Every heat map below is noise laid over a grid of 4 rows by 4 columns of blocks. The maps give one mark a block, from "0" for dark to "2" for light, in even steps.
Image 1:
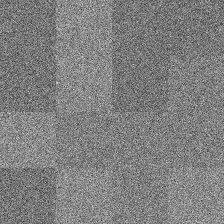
0 2 0 0
0 2 0 1
2 1 1 1
0 2 1 2
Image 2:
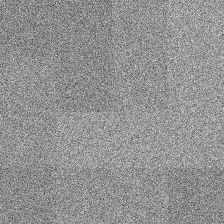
0 0 1 2
1 0 1 2
1 2 2 2
0 1 1 0
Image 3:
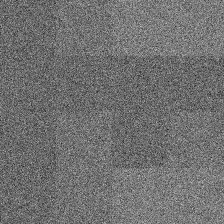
0 1 2 2
0 0 0 0
0 1 0 1
0 1 2 2
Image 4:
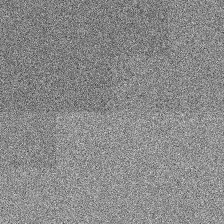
0 0 0 1
0 0 1 1
1 2 2 2
2 2 2 2
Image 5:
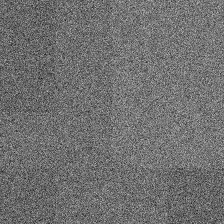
0 1 2 2
0 1 2 2
1 1 2 2
0 1 1 0
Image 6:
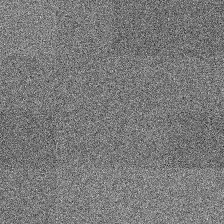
2 1 0 0
1 1 1 1
0 1 1 0
1 2 2 2
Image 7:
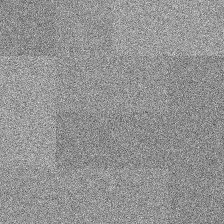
0 1 2 2
2 1 1 0
2 0 0 0
1 1 1 0
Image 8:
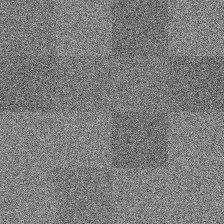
1 2 0 2
0 1 1 0
2 2 0 2
2 1 2 2
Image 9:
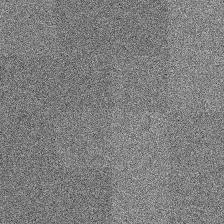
1 0 0 2
0 0 1 2
0 1 2 1
0 0 2 1
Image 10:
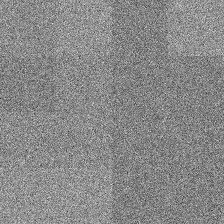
1 2 0 2
0 1 0 0
1 1 0 0
2 2 0 0
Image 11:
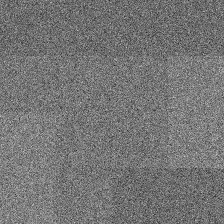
0 0 0 0
1 1 1 2
2 1 1 2
2 1 0 0
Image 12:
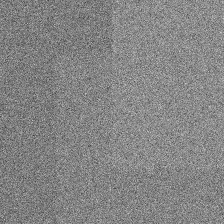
0 0 2 2
0 1 2 2
0 1 2 2
0 1 1 1
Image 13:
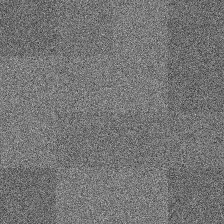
0 1 2 0
2 2 2 0
2 1 1 1
0 2 2 0
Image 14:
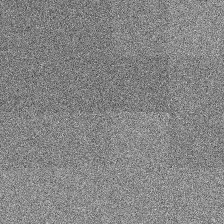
0 0 1 2
0 0 0 1
1 1 2 1
2 2 2 2
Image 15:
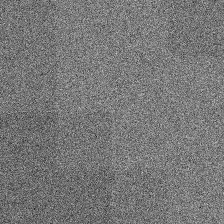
1 2 2 1
1 2 2 2
0 1 2 2
0 0 1 2
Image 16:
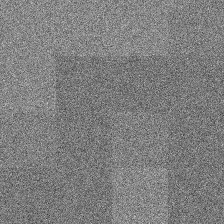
2 2 2 1
2 0 0 0
1 0 1 0
0 0 2 0
